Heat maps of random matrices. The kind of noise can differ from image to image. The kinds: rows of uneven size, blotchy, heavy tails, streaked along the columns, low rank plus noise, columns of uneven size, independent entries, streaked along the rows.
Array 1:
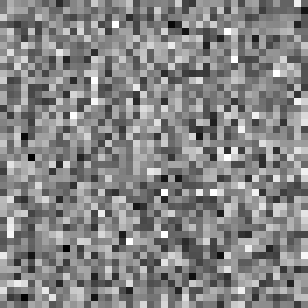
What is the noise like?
independent entries
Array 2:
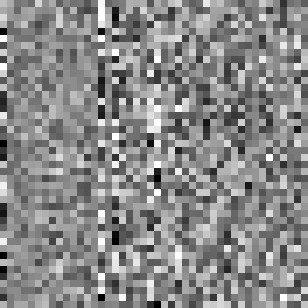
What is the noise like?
columns of uneven size
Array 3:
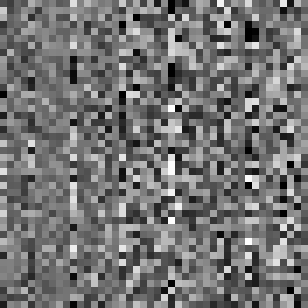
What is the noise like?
columns of uneven size
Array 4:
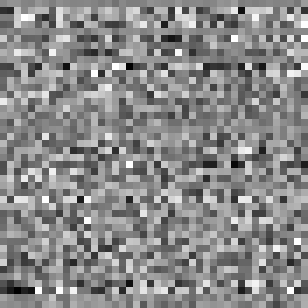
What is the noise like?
rows of uneven size
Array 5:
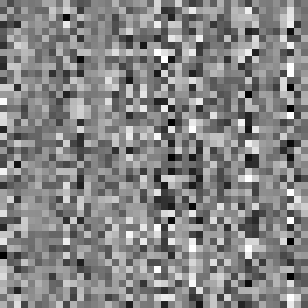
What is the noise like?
columns of uneven size
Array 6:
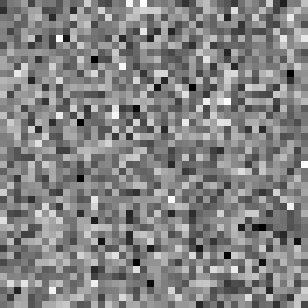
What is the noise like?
independent entries
